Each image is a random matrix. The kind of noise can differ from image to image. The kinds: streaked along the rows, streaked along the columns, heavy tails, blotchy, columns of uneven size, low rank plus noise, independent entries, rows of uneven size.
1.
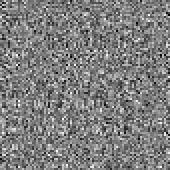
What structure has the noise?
low rank plus noise
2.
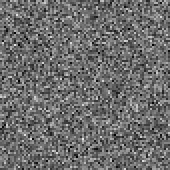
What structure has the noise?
independent entries
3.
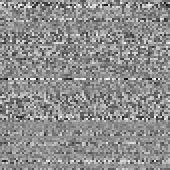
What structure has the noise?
rows of uneven size
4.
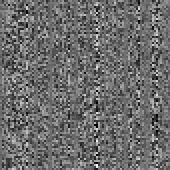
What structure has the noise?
columns of uneven size
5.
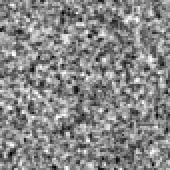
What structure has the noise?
blotchy
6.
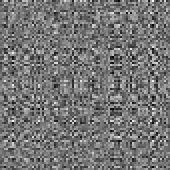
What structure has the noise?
low rank plus noise
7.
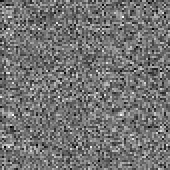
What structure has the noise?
low rank plus noise
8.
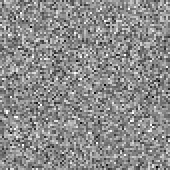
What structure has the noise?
independent entries
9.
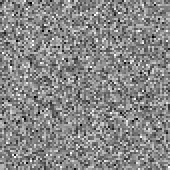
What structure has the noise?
independent entries
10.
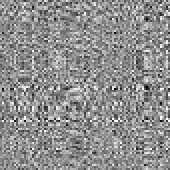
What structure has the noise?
low rank plus noise
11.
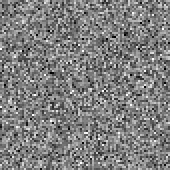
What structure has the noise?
independent entries
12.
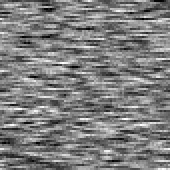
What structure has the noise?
streaked along the rows
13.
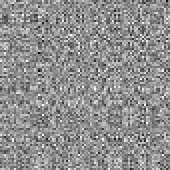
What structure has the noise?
low rank plus noise
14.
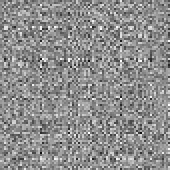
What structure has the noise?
low rank plus noise
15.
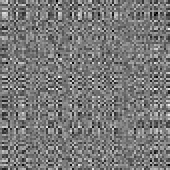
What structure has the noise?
low rank plus noise
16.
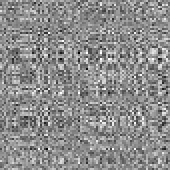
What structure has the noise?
low rank plus noise
